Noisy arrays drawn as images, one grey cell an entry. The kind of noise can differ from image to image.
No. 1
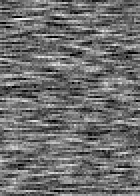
streaked along the rows
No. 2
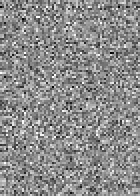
low rank plus noise
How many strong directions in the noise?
five to eight
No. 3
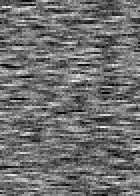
streaked along the rows
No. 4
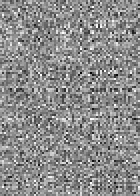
low rank plus noise
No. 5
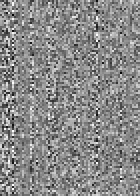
columns of uneven size
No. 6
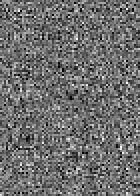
low rank plus noise
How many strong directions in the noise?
five to eight
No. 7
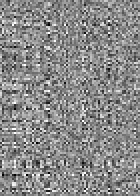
low rank plus noise
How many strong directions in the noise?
two
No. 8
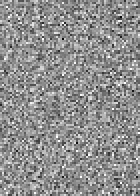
low rank plus noise
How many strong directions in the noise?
five to eight
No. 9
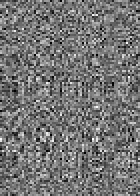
low rank plus noise
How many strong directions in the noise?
two
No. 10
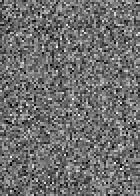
independent entries
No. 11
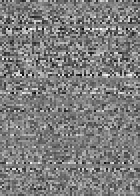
rows of uneven size
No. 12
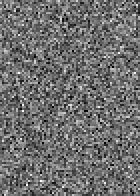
independent entries
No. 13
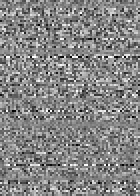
rows of uneven size
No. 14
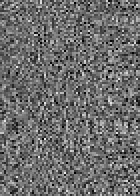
low rank plus noise
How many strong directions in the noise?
five to eight
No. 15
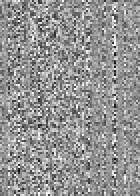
columns of uneven size
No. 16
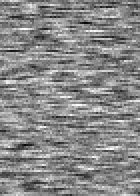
streaked along the rows
